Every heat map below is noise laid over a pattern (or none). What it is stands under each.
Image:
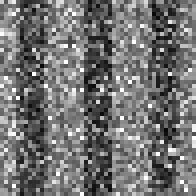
vertical stripes
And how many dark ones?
3
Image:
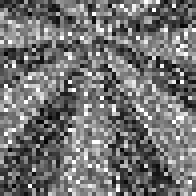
spokes from one point
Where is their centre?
top middle
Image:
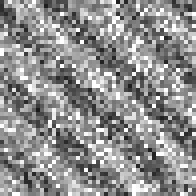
diagonal stripes
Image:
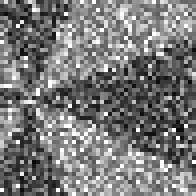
spokes from one point
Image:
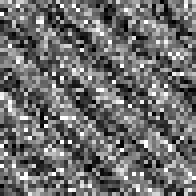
diagonal stripes
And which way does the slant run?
top left to bottom right
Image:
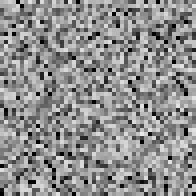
only noise
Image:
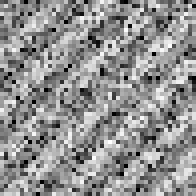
diagonal stripes
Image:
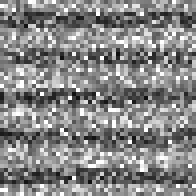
horizontal stripes
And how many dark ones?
5
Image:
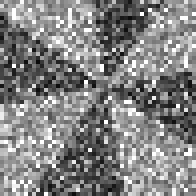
spokes from one point
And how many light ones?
4
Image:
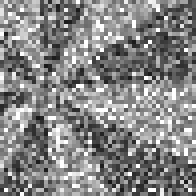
spokes from one point
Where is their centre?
middle left
